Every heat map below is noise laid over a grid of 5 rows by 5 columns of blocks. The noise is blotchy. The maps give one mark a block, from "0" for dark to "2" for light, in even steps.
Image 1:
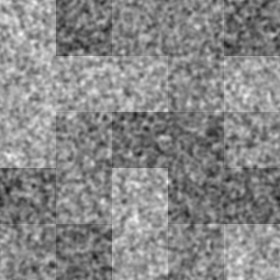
20110
22212
21001
01200
10212
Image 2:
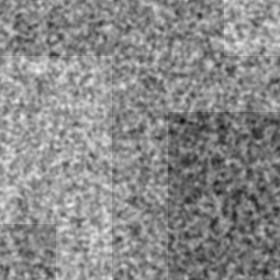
11112
22111
22100
22100
12100
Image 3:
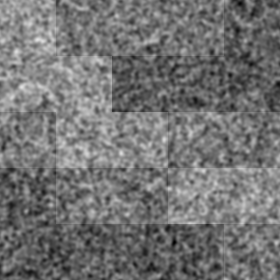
21110
22000
12211
01122
00001
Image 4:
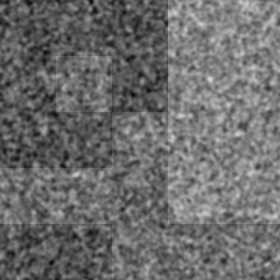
00022
01022
00122
11122
00111
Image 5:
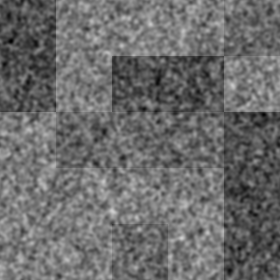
02221
02002
21110
22220
22120
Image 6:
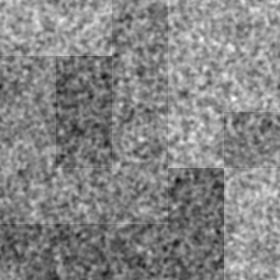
22122
10122
10121
11102
00002
